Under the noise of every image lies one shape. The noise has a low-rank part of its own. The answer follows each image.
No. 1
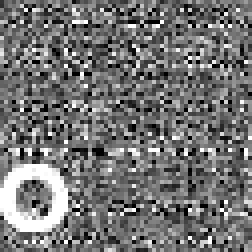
light ring, bottom left
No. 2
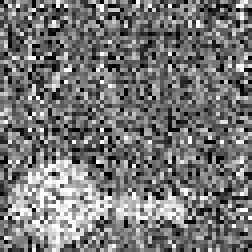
light lollipop
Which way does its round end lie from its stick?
left
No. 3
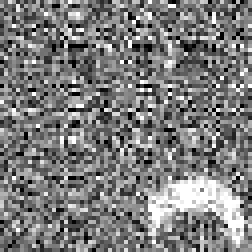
light crescent, bottom right
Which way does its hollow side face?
down
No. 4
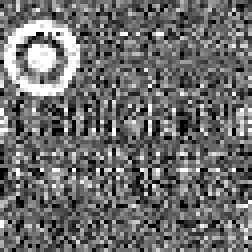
light bullseye, top left
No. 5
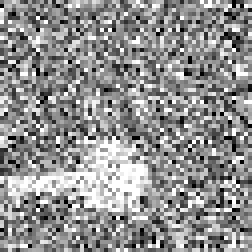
light lollipop
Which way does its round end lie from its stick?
right
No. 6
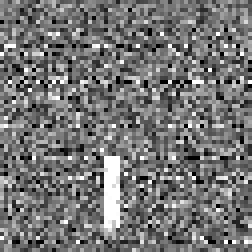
light bar, bottom middle
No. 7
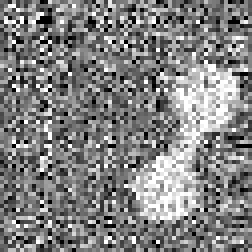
light dumbbell
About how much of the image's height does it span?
two thirds
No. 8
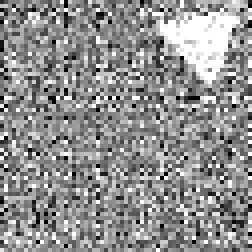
light triangle, top right
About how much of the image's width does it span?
a third
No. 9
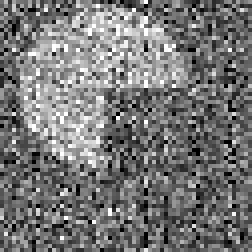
light disc with a wedge cut out
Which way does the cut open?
down and right
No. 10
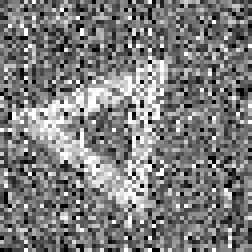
light triangle frame
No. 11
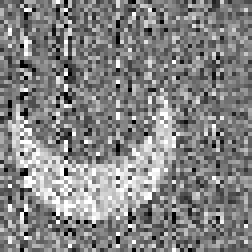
light crescent
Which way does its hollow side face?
up
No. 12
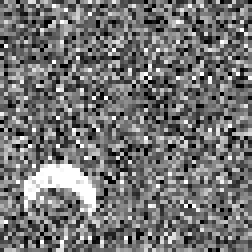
light crescent, bottom left
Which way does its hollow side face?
down
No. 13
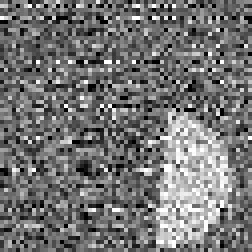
light half disc
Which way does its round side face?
right
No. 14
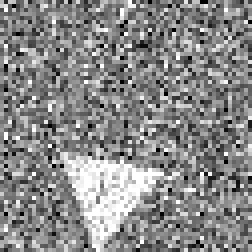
light triangle, bottom middle
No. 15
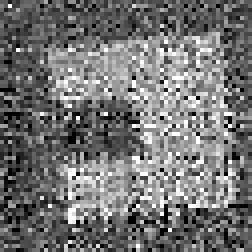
light square with a notch
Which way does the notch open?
left
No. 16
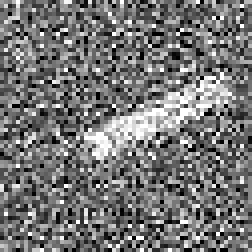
light bar
